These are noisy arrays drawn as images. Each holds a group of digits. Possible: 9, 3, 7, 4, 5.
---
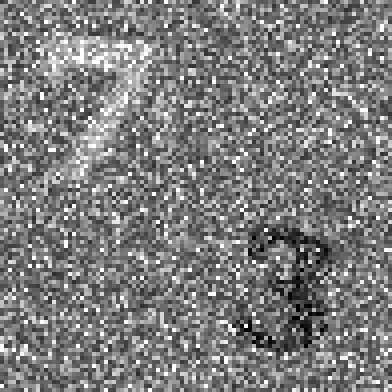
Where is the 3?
bottom right
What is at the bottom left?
nothing
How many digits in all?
2
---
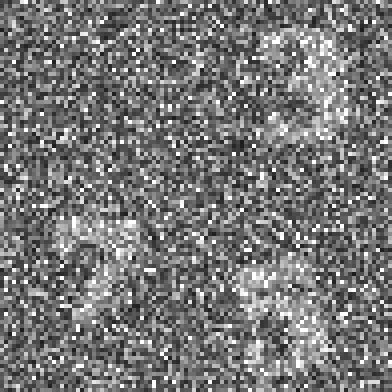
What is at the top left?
nothing
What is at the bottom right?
5
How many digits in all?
3
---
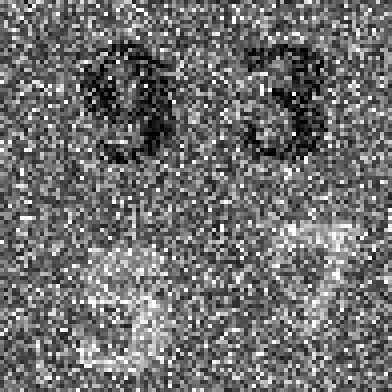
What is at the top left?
9
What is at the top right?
3
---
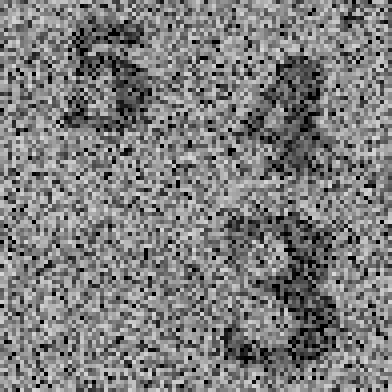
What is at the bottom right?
3
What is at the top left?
5
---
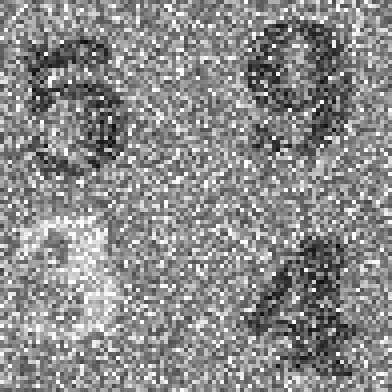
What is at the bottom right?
4
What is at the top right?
9
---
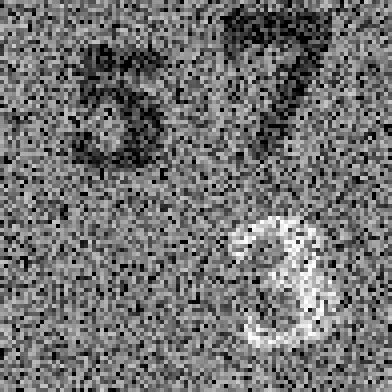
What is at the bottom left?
nothing
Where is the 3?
bottom right
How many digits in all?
3
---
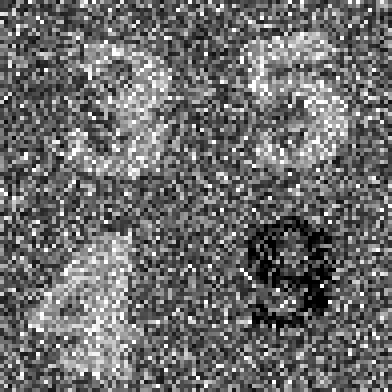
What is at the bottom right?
9
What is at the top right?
5
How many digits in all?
4
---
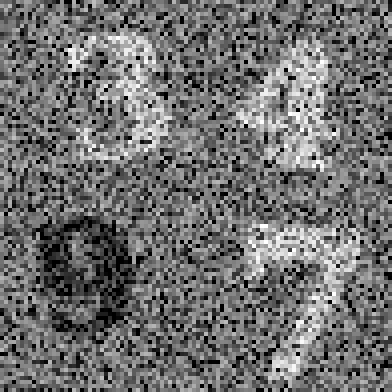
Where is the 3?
top left
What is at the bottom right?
7
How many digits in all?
4
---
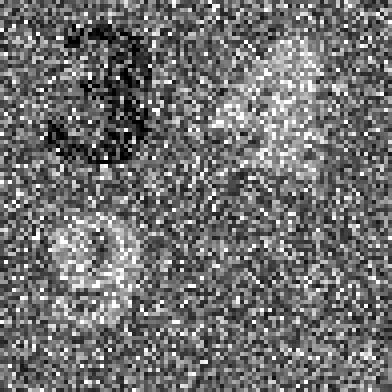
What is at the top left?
3
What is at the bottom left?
9
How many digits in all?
3
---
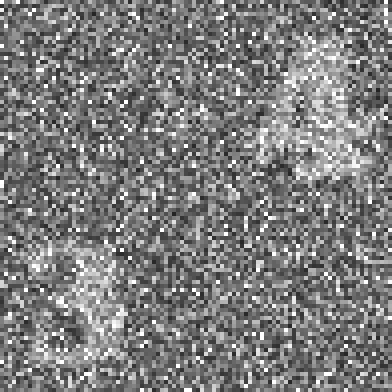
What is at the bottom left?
3
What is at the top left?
nothing
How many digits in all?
2
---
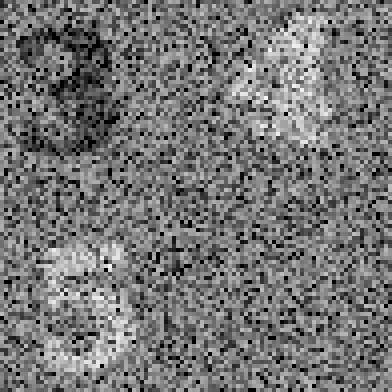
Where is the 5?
bottom left
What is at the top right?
4
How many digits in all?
3
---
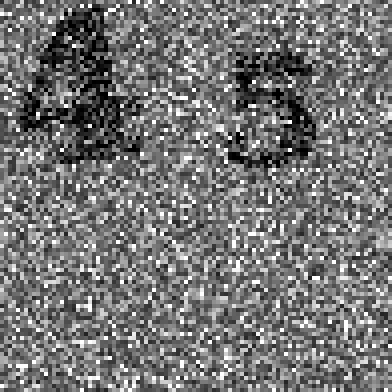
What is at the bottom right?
nothing
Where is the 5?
top right
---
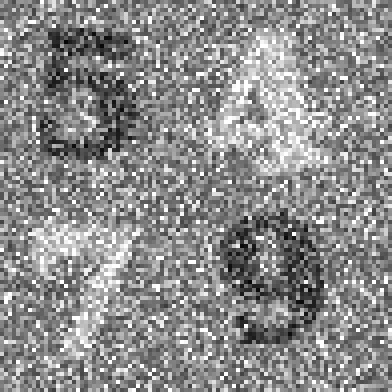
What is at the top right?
4
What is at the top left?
5
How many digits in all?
4
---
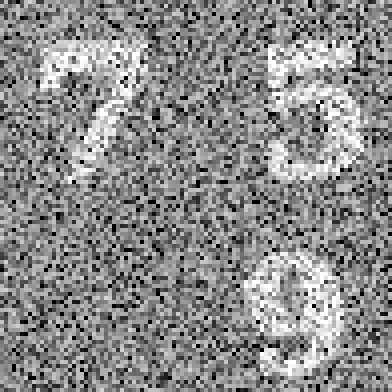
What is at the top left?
7
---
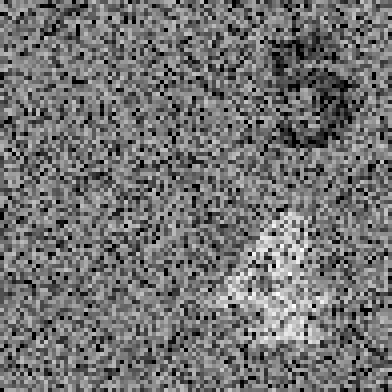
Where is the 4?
bottom right
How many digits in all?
2
